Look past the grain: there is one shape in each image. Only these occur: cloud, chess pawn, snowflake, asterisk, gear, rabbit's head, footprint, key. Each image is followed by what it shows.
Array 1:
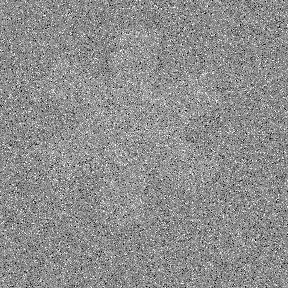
asterisk
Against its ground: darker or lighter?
lighter
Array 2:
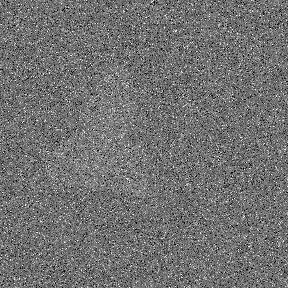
chess pawn
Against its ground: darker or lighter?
lighter
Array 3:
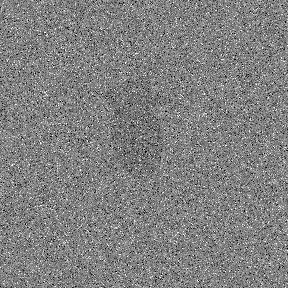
footprint
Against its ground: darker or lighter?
darker
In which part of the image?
centre
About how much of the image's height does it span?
a third
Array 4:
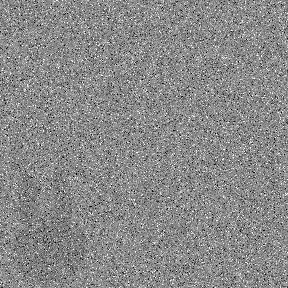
rabbit's head
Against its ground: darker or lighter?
darker
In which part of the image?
bottom left
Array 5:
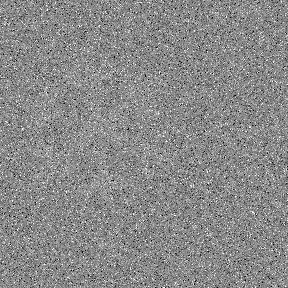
snowflake
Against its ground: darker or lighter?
lighter
